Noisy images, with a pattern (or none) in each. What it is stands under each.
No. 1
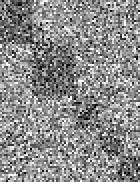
blocks along the diagonal
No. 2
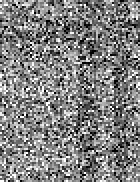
bands of rows crossing bands of columns
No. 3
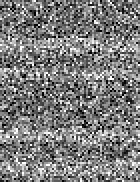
bands of rows
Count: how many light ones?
4
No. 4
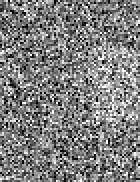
one block
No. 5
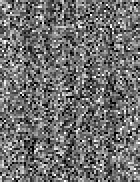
bands of columns
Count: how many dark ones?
5
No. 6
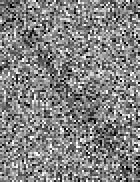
blocks along the diagonal
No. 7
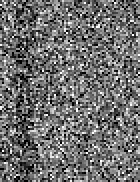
one band of columns
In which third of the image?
left
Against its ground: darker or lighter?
darker
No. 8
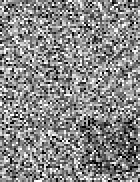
one block
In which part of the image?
bottom right
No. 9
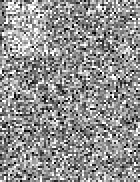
one block
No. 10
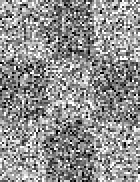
a checkerboard
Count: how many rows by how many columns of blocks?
3 by 3
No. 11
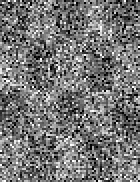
a checkerboard
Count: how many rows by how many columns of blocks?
4 by 5
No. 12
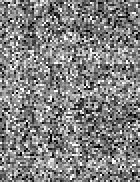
bands of rows crossing bands of columns
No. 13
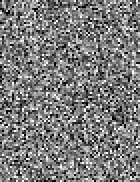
only noise
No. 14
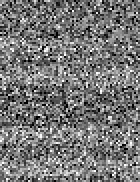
bands of rows
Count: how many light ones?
4
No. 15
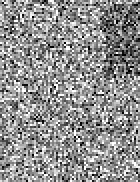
one block
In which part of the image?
top right
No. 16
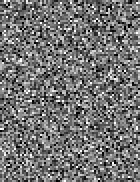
only noise
